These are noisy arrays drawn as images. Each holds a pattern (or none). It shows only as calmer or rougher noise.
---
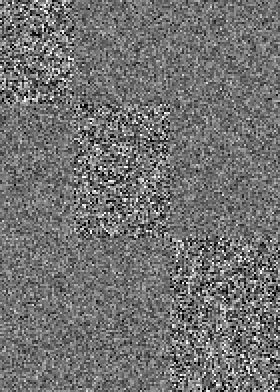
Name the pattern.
blocks along the diagonal
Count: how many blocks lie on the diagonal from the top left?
3
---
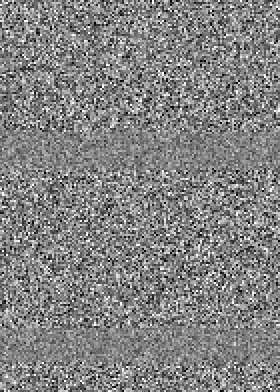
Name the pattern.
bands of rows
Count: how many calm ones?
2
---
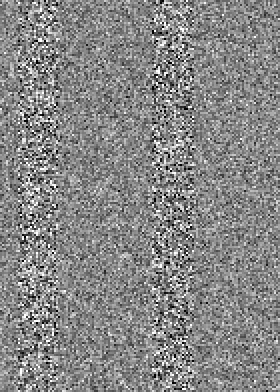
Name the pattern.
bands of columns
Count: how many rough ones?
2
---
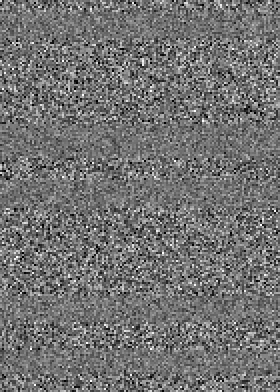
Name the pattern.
bands of rows
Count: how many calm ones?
5
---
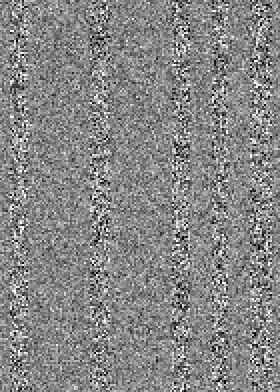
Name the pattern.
bands of columns
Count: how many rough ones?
5
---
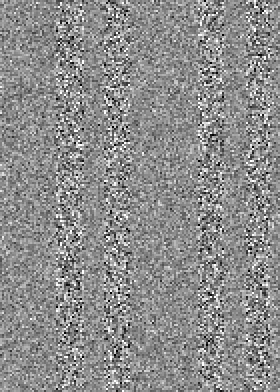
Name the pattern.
bands of columns
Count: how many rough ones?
4
